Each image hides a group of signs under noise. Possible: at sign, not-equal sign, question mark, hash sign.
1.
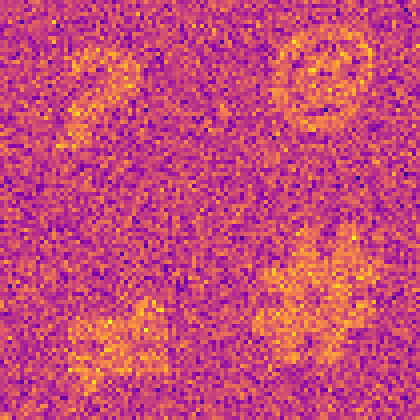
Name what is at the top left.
question mark
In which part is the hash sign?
bottom right
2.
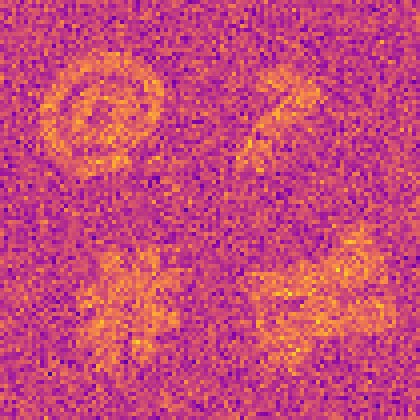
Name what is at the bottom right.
not-equal sign
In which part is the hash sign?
bottom left
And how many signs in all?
4
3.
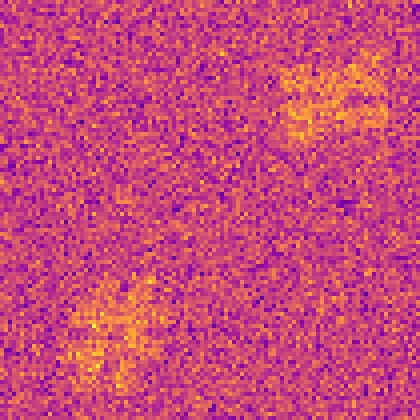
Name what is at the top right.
not-equal sign
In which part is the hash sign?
bottom left
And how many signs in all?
2
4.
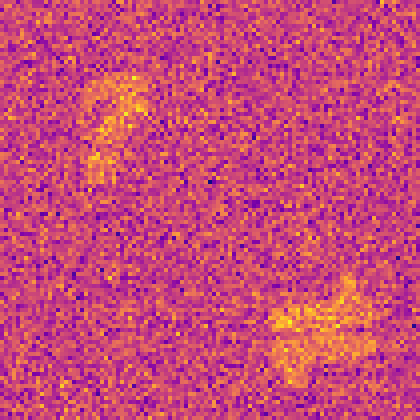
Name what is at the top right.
nothing
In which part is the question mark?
top left
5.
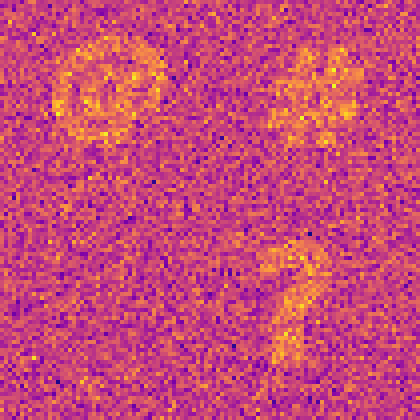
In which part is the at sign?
top left
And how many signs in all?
3
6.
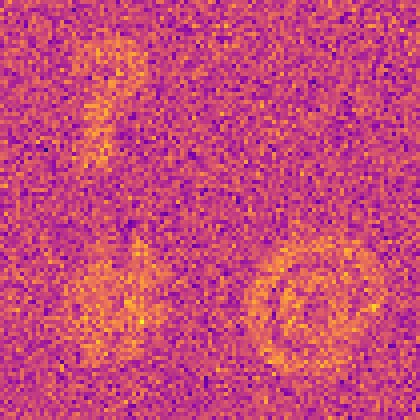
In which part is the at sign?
bottom right
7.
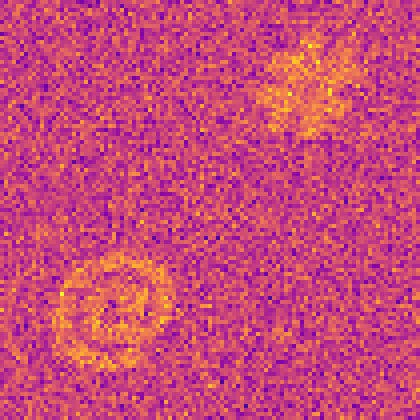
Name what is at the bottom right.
nothing
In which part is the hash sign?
top right
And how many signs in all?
2
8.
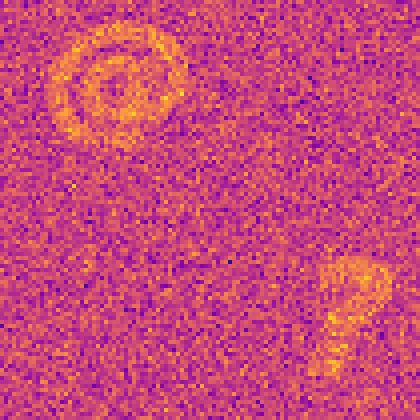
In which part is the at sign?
top left
